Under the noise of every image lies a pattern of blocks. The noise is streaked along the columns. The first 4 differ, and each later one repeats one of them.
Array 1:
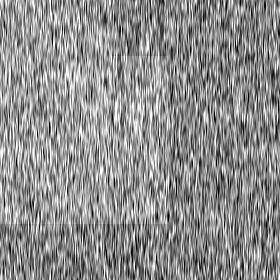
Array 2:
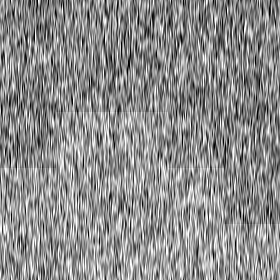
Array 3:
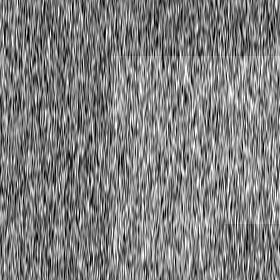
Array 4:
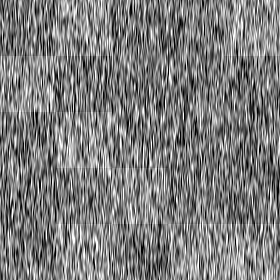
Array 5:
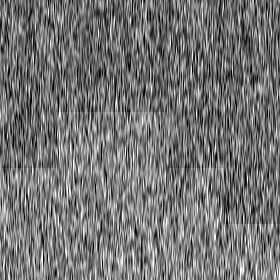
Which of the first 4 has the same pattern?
2
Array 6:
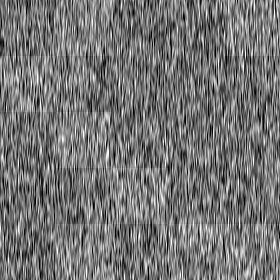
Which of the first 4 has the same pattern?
4
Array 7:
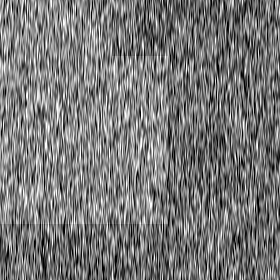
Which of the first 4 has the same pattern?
1
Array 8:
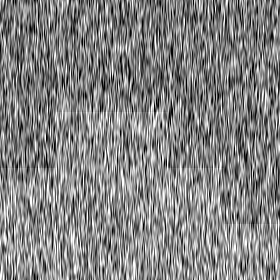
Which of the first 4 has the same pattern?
2
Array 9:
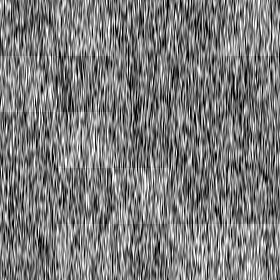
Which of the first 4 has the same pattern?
4
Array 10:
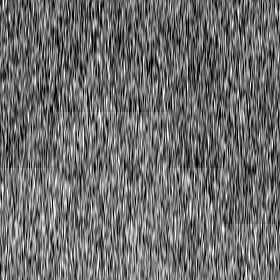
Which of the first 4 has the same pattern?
2
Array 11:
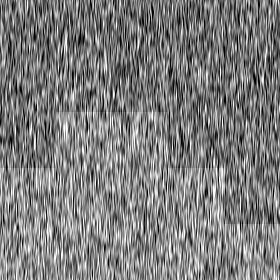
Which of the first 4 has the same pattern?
2
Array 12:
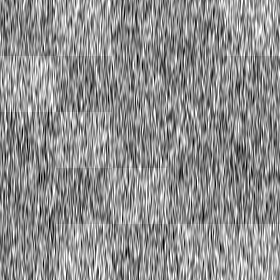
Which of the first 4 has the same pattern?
4
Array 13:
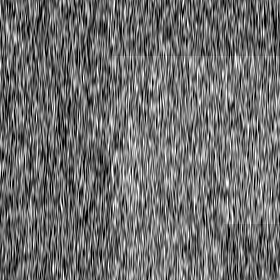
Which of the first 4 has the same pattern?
3
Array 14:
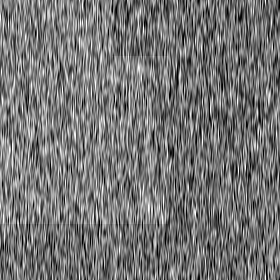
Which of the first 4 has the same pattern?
1
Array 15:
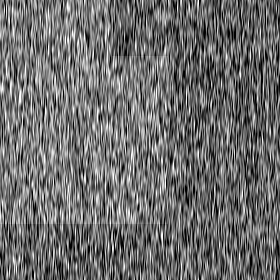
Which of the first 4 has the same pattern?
1
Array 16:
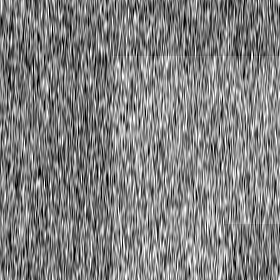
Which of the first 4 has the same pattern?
3
